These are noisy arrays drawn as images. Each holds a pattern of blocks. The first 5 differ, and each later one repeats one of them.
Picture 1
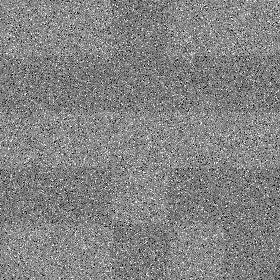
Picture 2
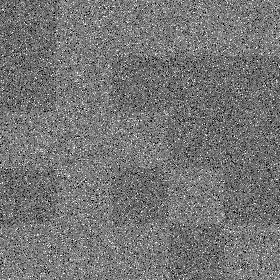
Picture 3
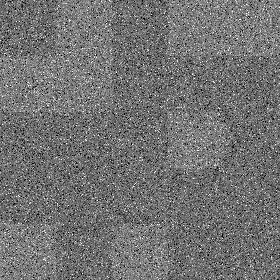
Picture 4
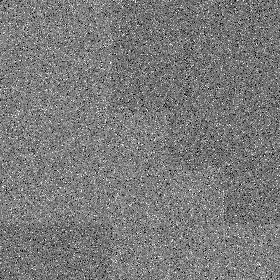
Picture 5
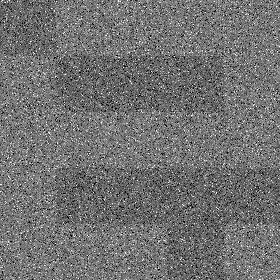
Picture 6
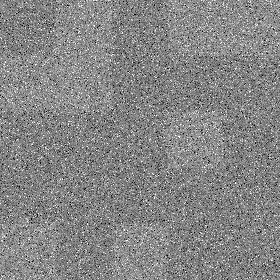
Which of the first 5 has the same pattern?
3
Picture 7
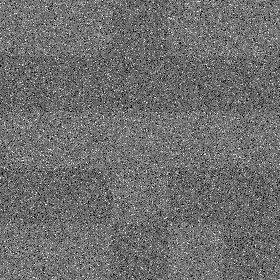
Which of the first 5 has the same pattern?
1
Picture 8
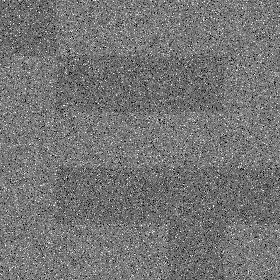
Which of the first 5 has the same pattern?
5
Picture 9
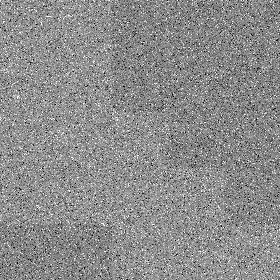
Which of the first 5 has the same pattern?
4
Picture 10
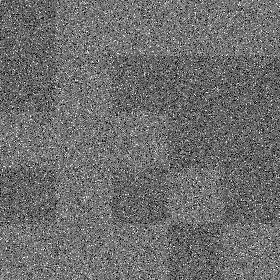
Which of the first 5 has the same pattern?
2
